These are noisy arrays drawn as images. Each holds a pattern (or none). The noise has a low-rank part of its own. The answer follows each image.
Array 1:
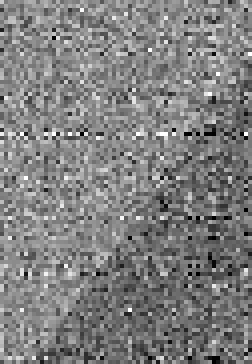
a sharp edge
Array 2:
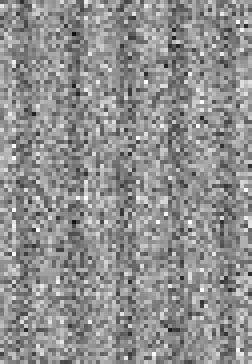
vertical stripes
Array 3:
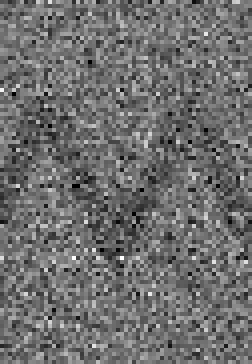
a wavy band
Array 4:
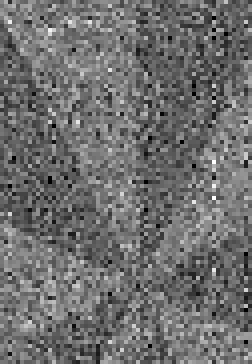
spokes from one point
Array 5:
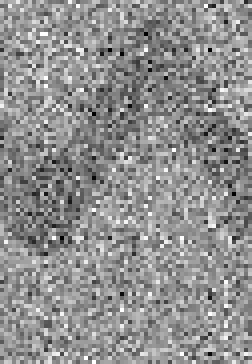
a wavy band
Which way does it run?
left to right
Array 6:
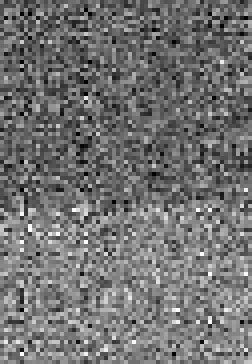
a sharp edge
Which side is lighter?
bottom
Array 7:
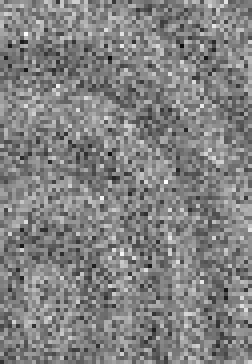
rings round one point
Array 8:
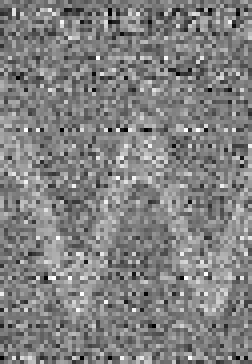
a wavy band
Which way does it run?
left to right
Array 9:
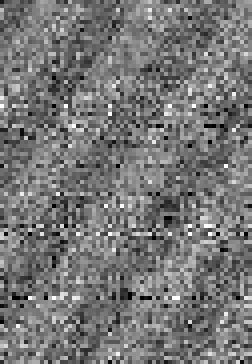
diagonal stripes
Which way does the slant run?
bottom left to top right
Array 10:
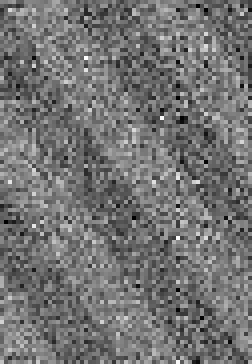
diagonal stripes
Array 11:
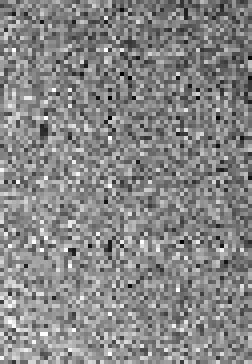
a smooth slope
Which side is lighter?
bottom left
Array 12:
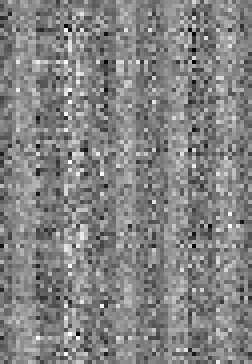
vertical stripes
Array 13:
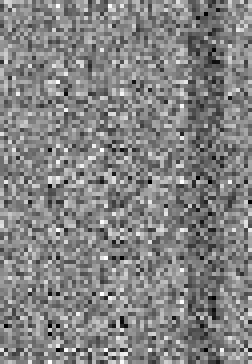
one vertical stripe
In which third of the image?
right
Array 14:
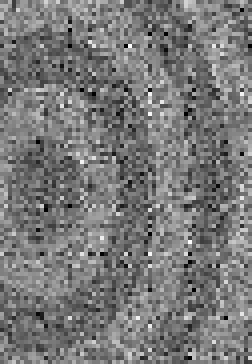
rings round one point
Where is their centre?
middle left
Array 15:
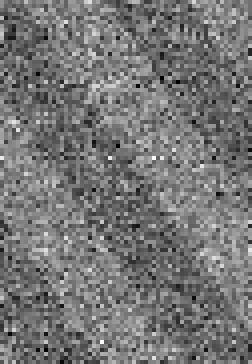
diagonal stripes
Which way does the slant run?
top left to bottom right
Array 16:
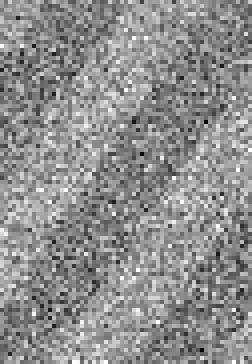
diagonal stripes
